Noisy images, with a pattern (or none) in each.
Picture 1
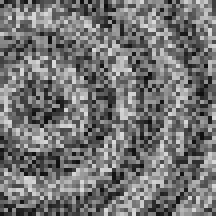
rings round one point
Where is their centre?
middle left
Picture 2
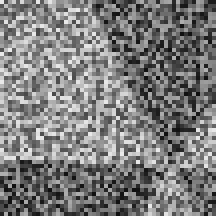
spokes from one point
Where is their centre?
bottom right
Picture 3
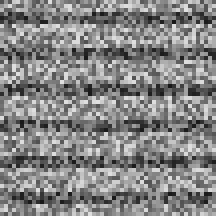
horizontal stripes
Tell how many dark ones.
6
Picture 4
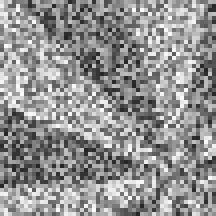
spokes from one point
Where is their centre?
bottom right
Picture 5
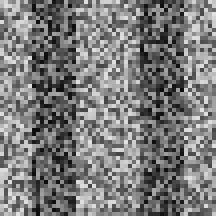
vertical stripes
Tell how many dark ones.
2
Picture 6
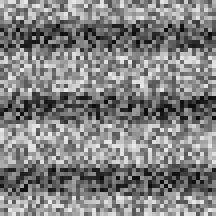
horizontal stripes
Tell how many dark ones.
3
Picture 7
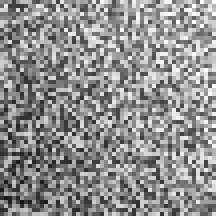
a smooth slope
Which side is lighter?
top right
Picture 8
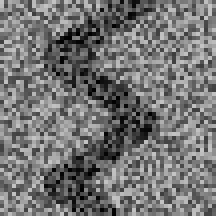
a wavy band
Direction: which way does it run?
top to bottom
